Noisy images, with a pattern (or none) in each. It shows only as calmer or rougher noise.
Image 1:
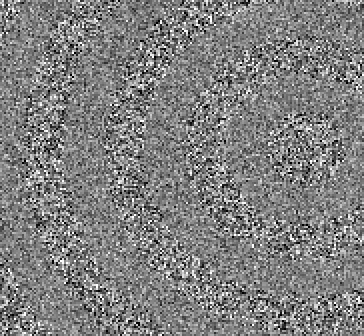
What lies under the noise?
rings round one point
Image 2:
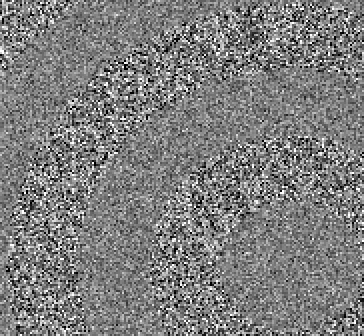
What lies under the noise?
rings round one point
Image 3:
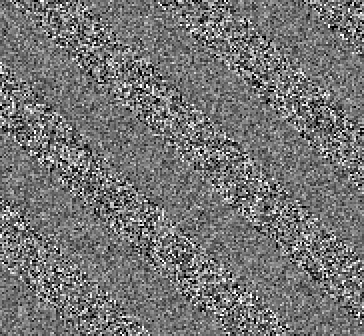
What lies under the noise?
diagonal stripes
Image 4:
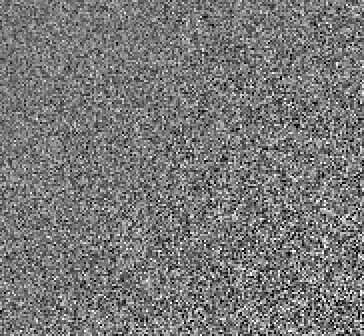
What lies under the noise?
a smooth slope
